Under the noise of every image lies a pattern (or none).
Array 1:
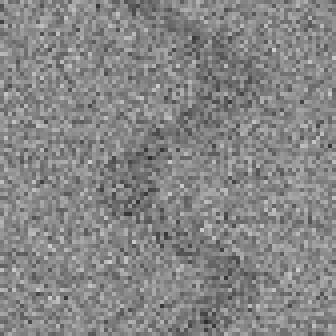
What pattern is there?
a wavy band
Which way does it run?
top to bottom
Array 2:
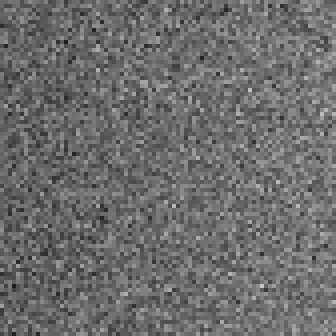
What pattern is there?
a smooth slope
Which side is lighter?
right
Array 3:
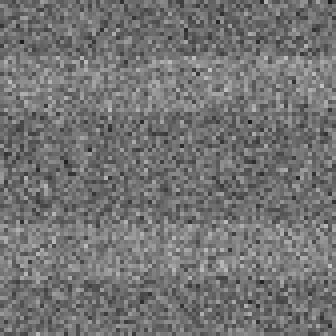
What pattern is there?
horizontal stripes
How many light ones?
2
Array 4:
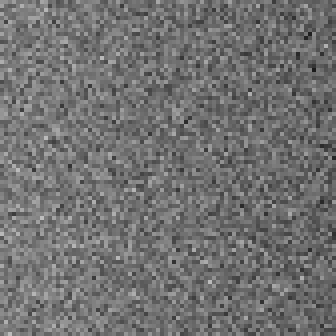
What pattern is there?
a smooth slope
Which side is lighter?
left
